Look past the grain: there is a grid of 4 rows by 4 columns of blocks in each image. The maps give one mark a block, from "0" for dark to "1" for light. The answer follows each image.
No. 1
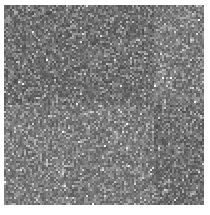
0 0 0 1
0 0 0 1
1 1 1 0
1 1 1 0
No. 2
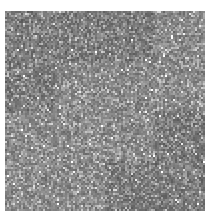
0 0 0 1
0 1 1 1
1 1 1 0
1 1 0 0
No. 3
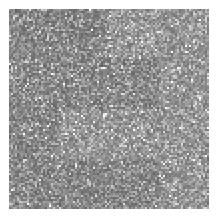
0 0 1 1
0 0 0 1
0 1 1 1
0 0 0 1
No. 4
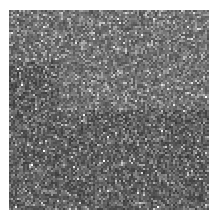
1 1 1 1
0 1 1 1
0 0 0 0
0 0 0 0
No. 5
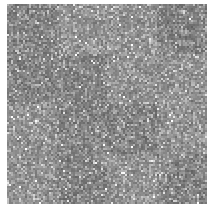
0 1 1 0
0 0 1 1
1 0 0 1
1 0 1 0
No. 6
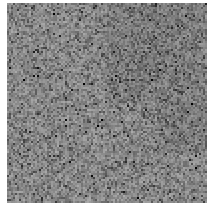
1 1 0 0
1 1 0 0
1 1 1 0
1 1 1 1
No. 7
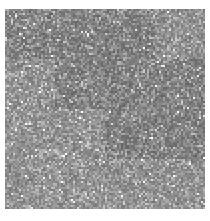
0 0 0 1
1 0 0 0
1 1 0 0
1 1 1 1
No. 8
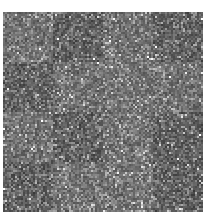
1 0 1 0
0 1 1 1
1 0 1 0
0 1 1 0
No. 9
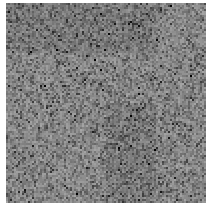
0 0 0 1
1 1 1 1
1 1 0 1
1 1 0 1
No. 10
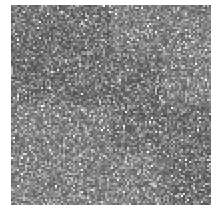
0 0 1 1
0 0 0 1
1 1 0 0
1 1 1 0
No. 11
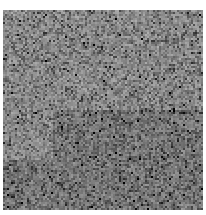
1 1 1 1
1 1 1 1
1 0 0 0
0 0 0 0
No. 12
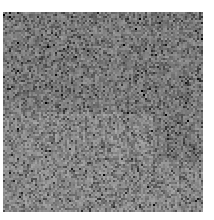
0 0 0 0
0 0 0 0
1 1 1 0
1 1 1 1
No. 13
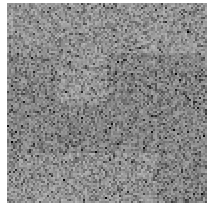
1 1 1 1
0 1 0 0
0 0 0 0
1 1 1 0
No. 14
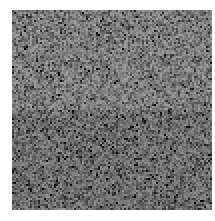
1 1 1 1
1 1 1 1
0 0 0 0
0 0 0 0
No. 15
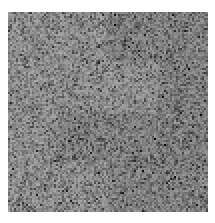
1 1 0 0
1 1 1 0
1 0 0 0
1 1 0 0
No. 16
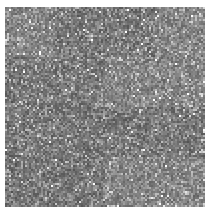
1 0 0 1
0 0 1 1
0 0 0 0
0 0 1 1
